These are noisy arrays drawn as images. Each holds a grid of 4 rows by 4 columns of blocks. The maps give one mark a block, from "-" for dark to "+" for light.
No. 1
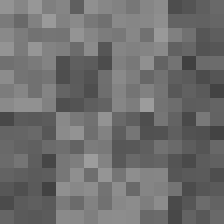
+ + + -
+ - + -
- + - -
- + + -
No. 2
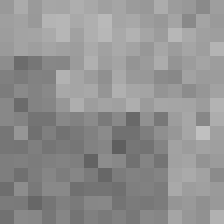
+ + + +
- + + +
- - - +
- - - +
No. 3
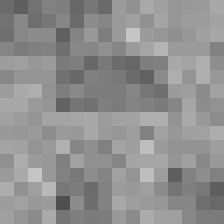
- - + +
+ - - +
+ + + +
+ - + -
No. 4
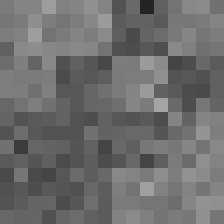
+ + - +
+ - + -
- - - +
- - + +
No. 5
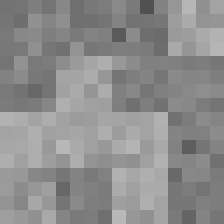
- - - +
- + - -
+ + + -
+ - + -
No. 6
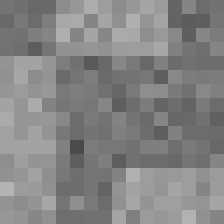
- + + -
+ - - -
+ - - -
+ - + +
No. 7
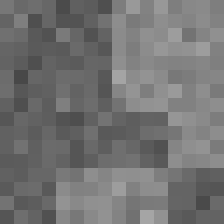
- - + +
- - + +
- - - +
- + + -
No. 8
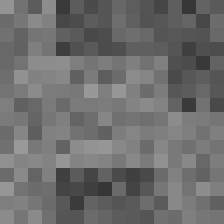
+ - - -
+ + + -
+ + + +
+ - - +
